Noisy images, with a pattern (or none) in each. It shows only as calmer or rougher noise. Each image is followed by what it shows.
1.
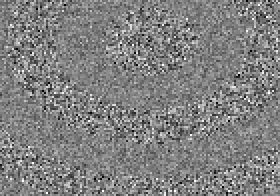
rings round one point
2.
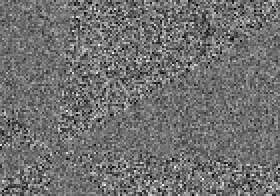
spokes from one point
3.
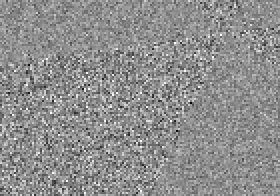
spokes from one point
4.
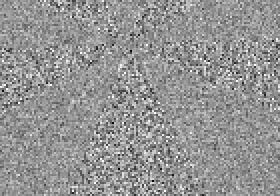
spokes from one point
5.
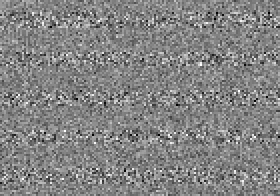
horizontal stripes
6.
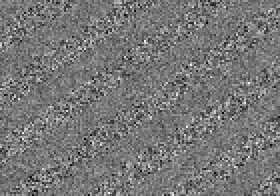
diagonal stripes
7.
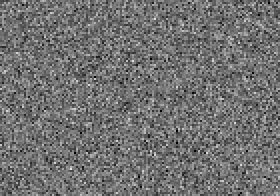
only noise
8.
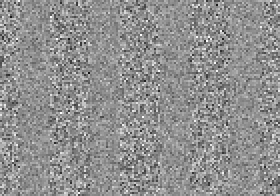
vertical stripes
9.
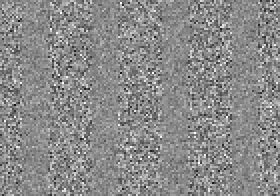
vertical stripes
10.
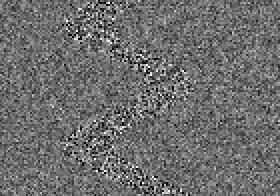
a wavy band
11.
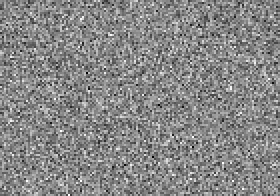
only noise
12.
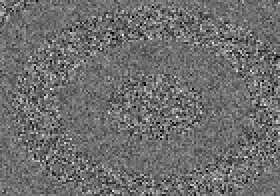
rings round one point
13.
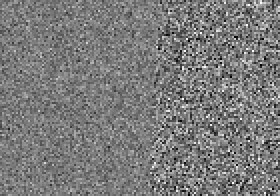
a sharp edge
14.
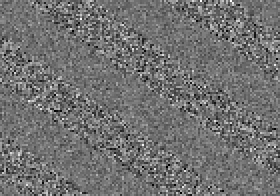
diagonal stripes
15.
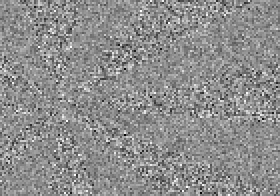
spokes from one point
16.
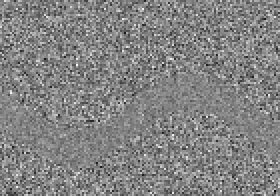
a wavy band
